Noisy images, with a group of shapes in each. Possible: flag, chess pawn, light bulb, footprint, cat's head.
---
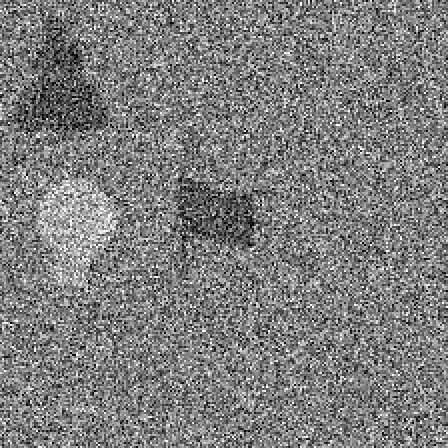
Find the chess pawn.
top left
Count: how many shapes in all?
3
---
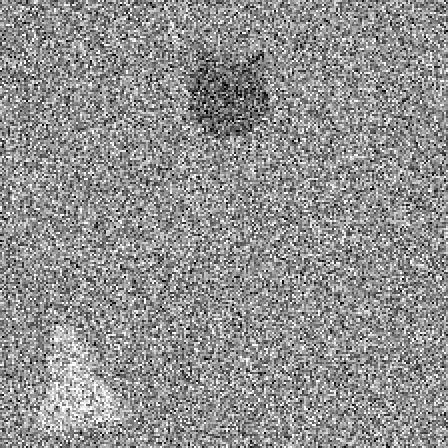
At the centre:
nothing
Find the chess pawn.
bottom left
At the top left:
nothing
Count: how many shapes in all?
2
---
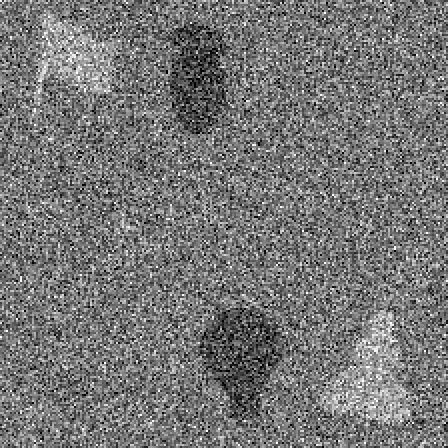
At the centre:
nothing
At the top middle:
footprint
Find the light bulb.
bottom middle
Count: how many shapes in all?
4
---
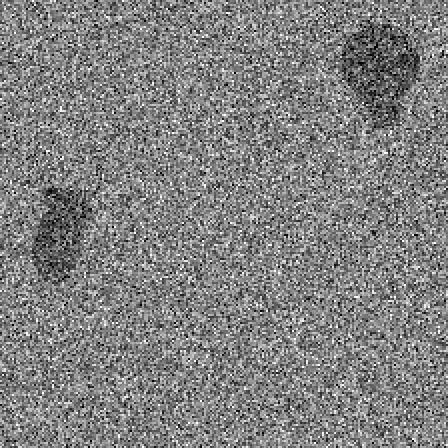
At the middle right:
nothing
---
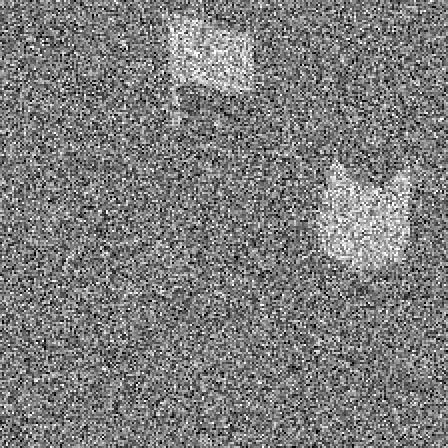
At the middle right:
cat's head
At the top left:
nothing
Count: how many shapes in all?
2
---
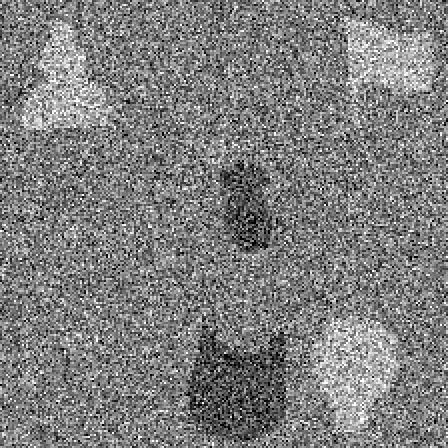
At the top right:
flag
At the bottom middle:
cat's head
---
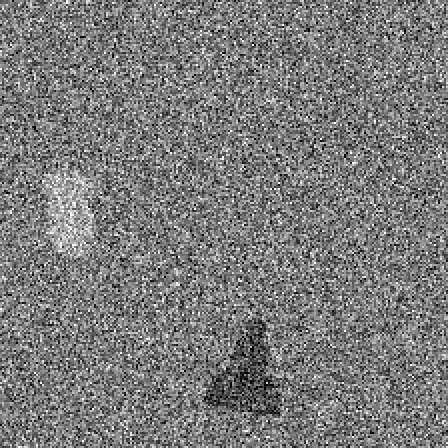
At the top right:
nothing
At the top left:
nothing
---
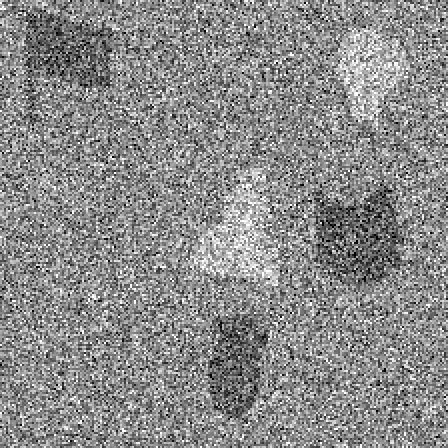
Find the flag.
top left
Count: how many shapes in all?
5
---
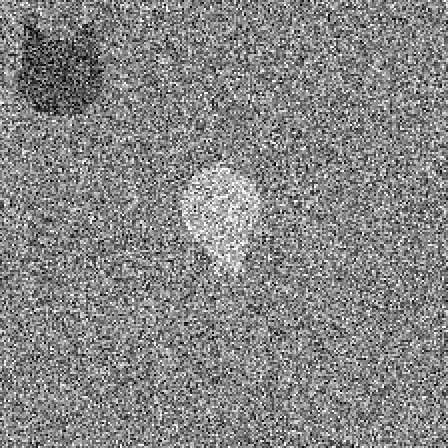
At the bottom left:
nothing
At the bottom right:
nothing
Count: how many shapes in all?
2
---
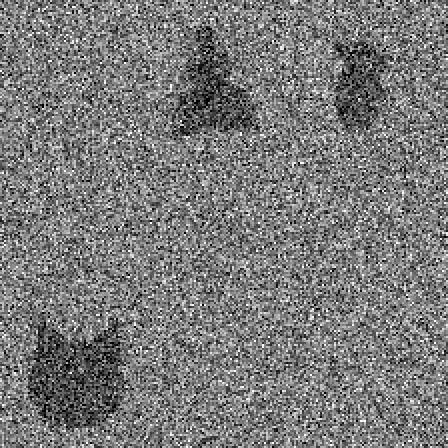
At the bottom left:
cat's head
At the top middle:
chess pawn
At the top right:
footprint
